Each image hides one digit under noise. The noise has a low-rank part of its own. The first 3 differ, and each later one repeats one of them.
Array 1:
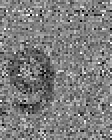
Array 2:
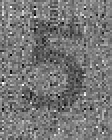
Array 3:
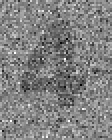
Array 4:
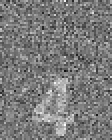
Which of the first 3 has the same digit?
3
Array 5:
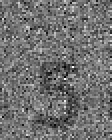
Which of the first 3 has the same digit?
2
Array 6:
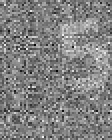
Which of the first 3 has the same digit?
2
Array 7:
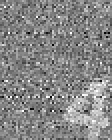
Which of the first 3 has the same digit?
3
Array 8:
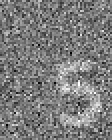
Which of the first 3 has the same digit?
2
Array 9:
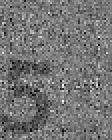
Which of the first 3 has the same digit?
2
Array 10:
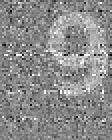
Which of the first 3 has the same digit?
1
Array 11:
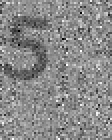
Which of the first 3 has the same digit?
2
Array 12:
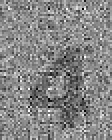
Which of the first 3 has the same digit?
3
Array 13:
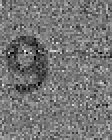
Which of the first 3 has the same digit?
1
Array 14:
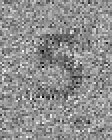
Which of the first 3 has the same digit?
2
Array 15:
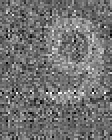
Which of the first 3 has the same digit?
1
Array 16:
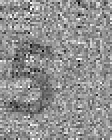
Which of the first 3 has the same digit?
2
